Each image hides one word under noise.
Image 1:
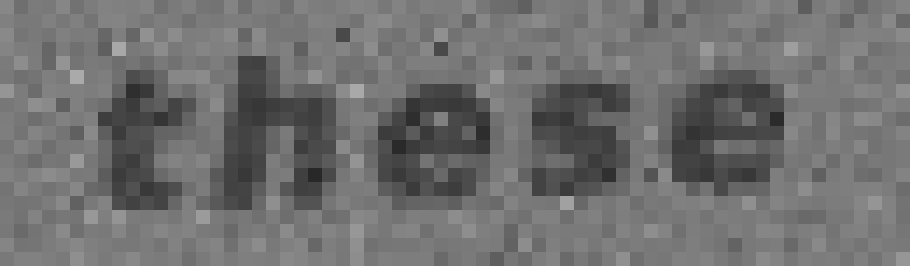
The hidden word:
these
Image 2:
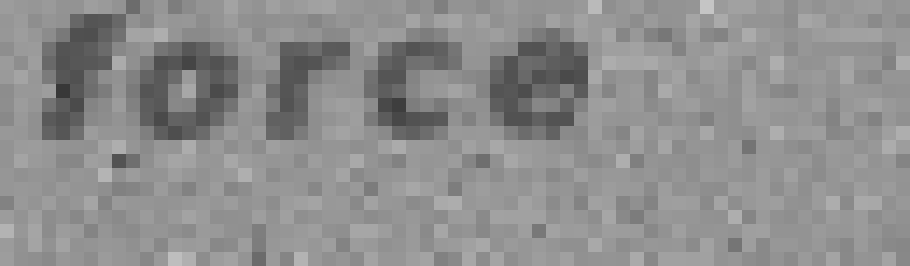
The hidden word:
force
